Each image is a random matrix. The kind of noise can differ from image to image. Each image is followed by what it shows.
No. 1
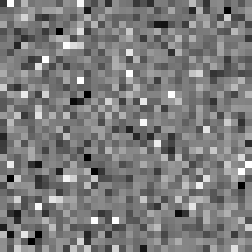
heavy tails
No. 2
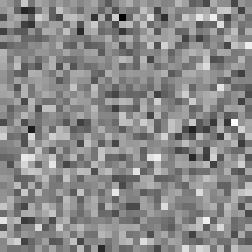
low rank plus noise
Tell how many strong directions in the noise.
five to eight
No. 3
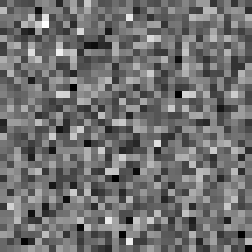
independent entries
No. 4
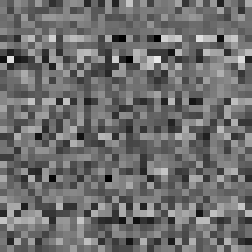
rows of uneven size
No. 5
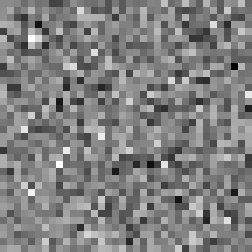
independent entries
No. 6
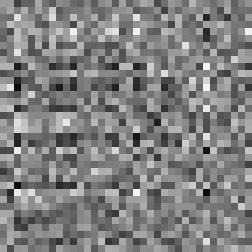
low rank plus noise
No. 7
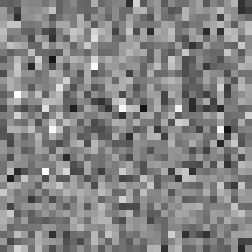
low rank plus noise
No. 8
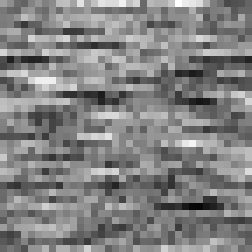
streaked along the rows
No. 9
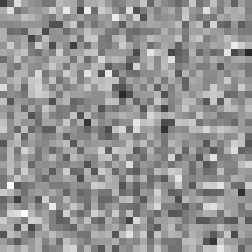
independent entries
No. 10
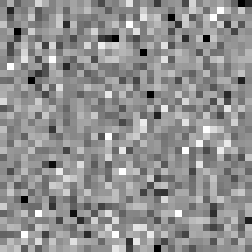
heavy tails
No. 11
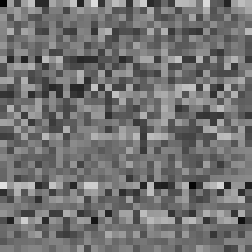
rows of uneven size
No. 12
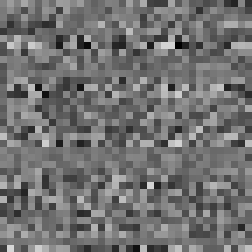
rows of uneven size
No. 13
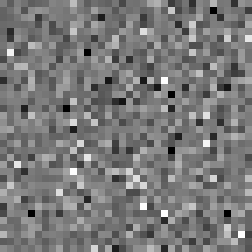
heavy tails
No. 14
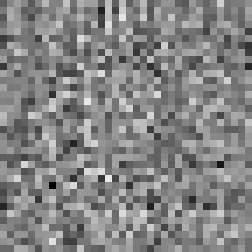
low rank plus noise
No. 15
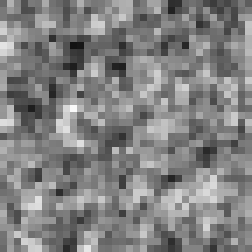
blotchy
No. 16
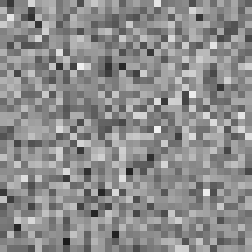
independent entries
